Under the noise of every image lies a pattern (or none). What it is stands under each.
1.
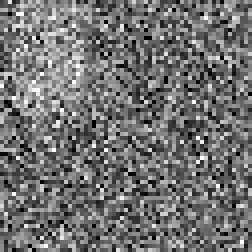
one block
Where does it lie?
top left
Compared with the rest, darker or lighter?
lighter
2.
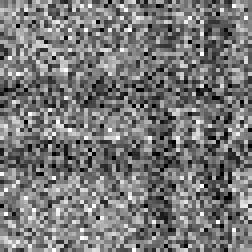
bands of rows crossing bands of columns
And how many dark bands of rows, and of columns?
2 and 2
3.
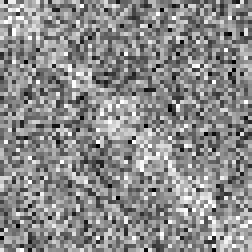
blocks along the diagonal
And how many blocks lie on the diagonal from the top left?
7
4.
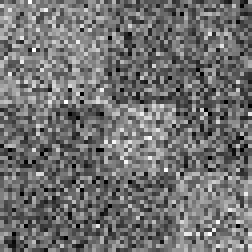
blocks along the diagonal
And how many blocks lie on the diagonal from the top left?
3
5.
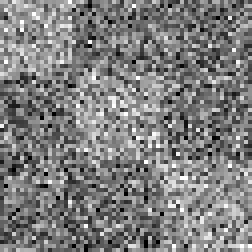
blocks along the diagonal
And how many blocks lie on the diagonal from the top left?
3
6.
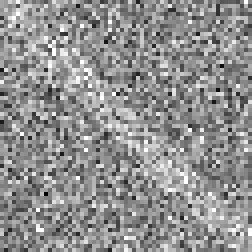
a diagonal band
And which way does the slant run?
top left to bottom right
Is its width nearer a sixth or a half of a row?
a sixth
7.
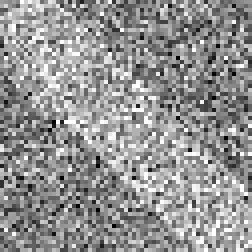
a diagonal band
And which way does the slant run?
top left to bottom right
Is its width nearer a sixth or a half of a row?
a half
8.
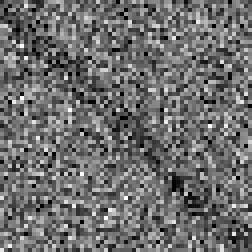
a diagonal band
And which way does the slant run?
top left to bottom right
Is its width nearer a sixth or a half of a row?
a sixth
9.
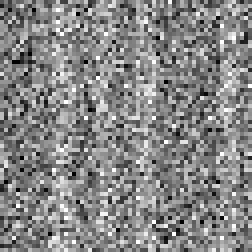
bands of columns
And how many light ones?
4
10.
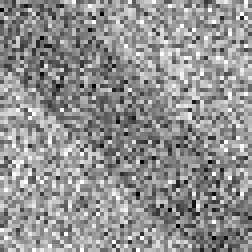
a diagonal band
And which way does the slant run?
top left to bottom right
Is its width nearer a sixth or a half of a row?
a half
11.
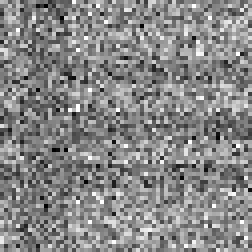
bands of rows crossing bands of columns
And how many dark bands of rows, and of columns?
3 and 1
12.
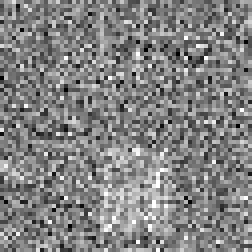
one block
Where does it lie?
bottom middle
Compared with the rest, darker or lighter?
lighter
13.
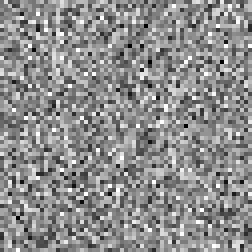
only noise
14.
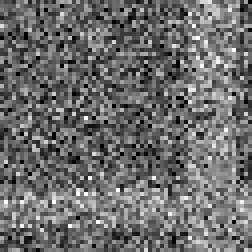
bands of rows crossing bands of columns
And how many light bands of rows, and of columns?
1 and 1
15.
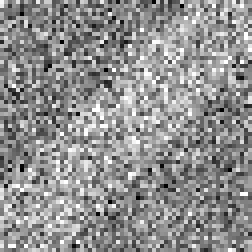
a diagonal band
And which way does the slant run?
bottom left to top right
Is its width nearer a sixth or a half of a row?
a half
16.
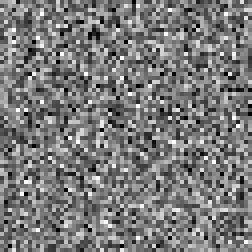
only noise
